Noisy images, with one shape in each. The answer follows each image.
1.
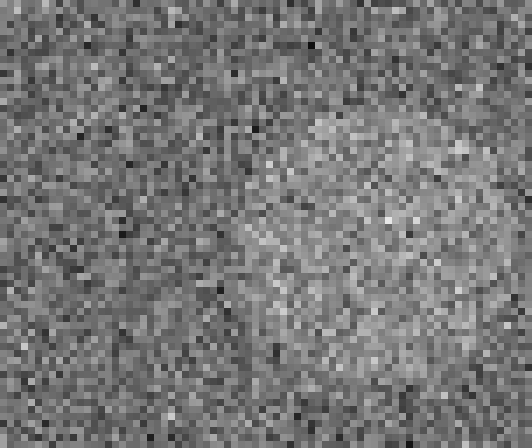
disc
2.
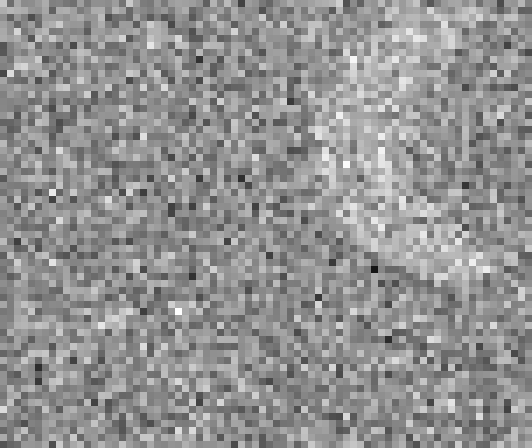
crescent
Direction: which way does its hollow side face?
right
